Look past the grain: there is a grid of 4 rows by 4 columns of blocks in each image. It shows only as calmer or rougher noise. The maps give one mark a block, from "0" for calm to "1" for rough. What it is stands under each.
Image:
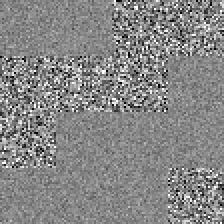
0011
1110
1000
0001
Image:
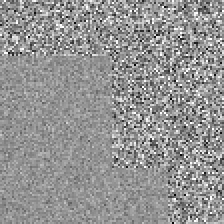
1111
0011
0011
0001
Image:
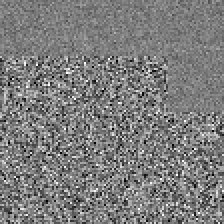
0000
1110
1111
1111
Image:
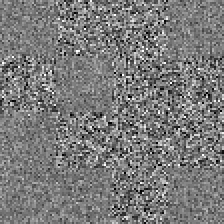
0110
1011
0111
0010
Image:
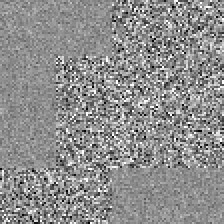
0011
0111
0111
1100
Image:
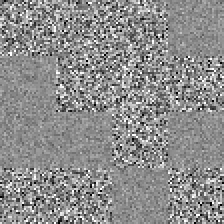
1110
0111
0010
1101
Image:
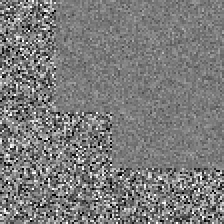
1000
1000
1100
1111
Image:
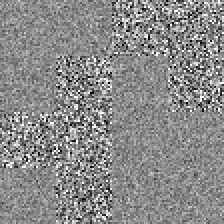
0011
0101
1100
0100
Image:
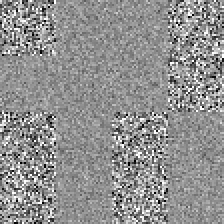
1001
0001
1010
1010
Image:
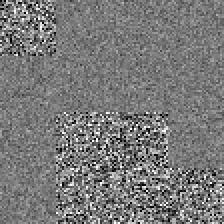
1000
0000
0110
0111
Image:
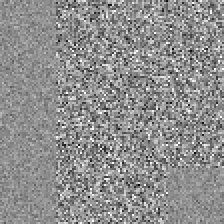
0111
0111
0111
0110
